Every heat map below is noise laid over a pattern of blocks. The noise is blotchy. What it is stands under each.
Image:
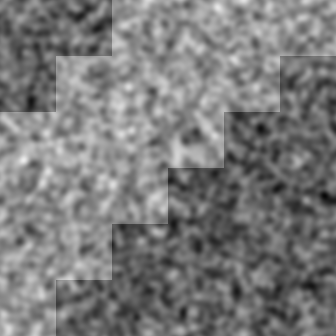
mirrored about the diagonal from the top left
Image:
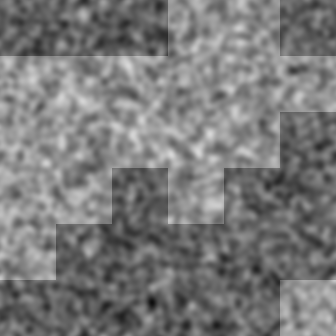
no symmetry
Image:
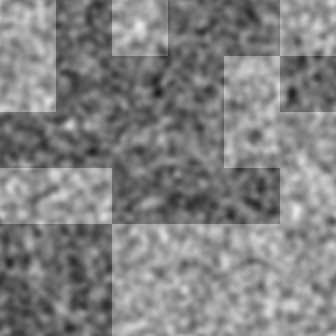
no symmetry
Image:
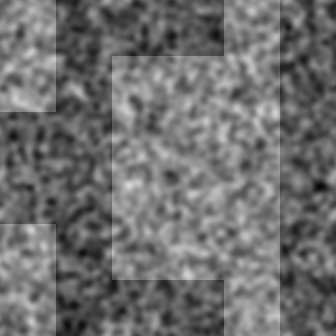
top and bottom mirror each other
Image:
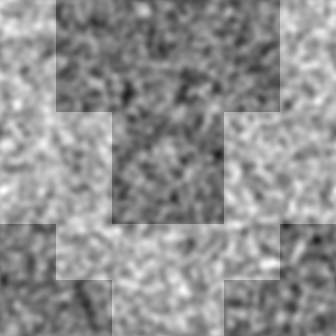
left and right mirror each other
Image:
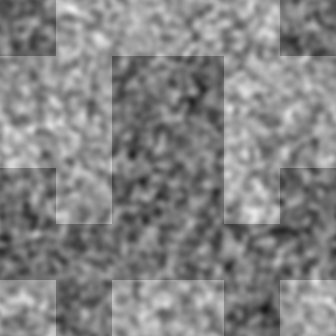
left and right mirror each other
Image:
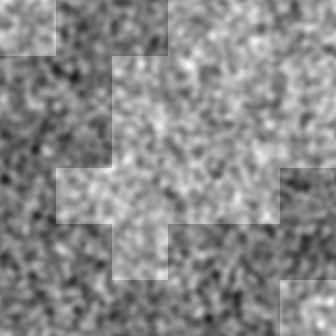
mirrored about the diagonal from the bottom left
